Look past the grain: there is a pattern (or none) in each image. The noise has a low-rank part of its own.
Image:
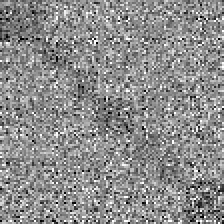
blocks along the diagonal
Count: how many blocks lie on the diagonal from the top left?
7
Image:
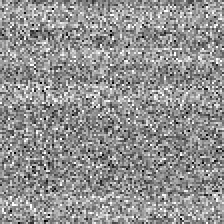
bands of rows
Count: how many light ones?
4
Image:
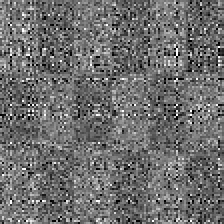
a checkerboard
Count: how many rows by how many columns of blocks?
3 by 6
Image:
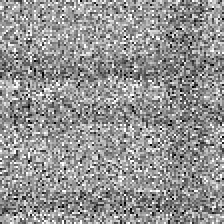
bands of rows crossing bands of columns
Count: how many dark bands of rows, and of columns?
3 and 1
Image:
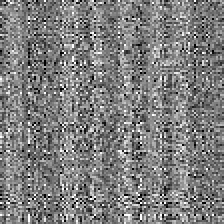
bands of columns
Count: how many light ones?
6
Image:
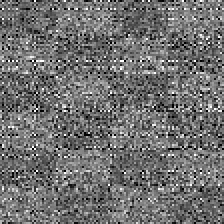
a checkerboard
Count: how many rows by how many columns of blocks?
6 by 4
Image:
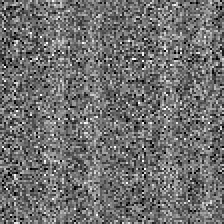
bands of columns
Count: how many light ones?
4
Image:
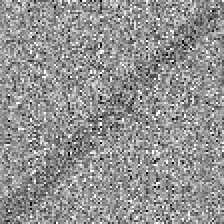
a diagonal band
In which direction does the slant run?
bottom left to top right
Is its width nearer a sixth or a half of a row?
a sixth
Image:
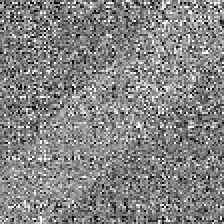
a diagonal band
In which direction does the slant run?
bottom left to top right
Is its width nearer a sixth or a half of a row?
a half
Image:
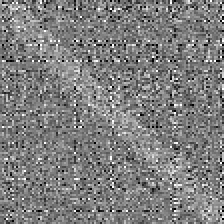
a diagonal band
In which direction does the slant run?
top left to bottom right
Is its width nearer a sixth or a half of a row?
a sixth
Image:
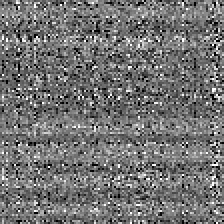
bands of rows
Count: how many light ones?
6
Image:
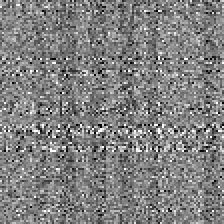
bands of columns
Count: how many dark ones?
6
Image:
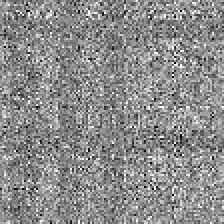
bands of rows crossing bands of columns
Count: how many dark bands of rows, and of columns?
2 and 3
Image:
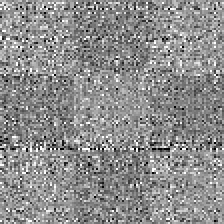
a checkerboard
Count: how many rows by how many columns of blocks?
3 by 3
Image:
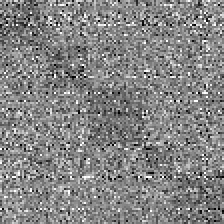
blocks along the diagonal
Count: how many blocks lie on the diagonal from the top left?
5
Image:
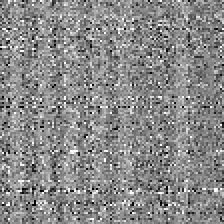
bands of columns
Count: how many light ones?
6
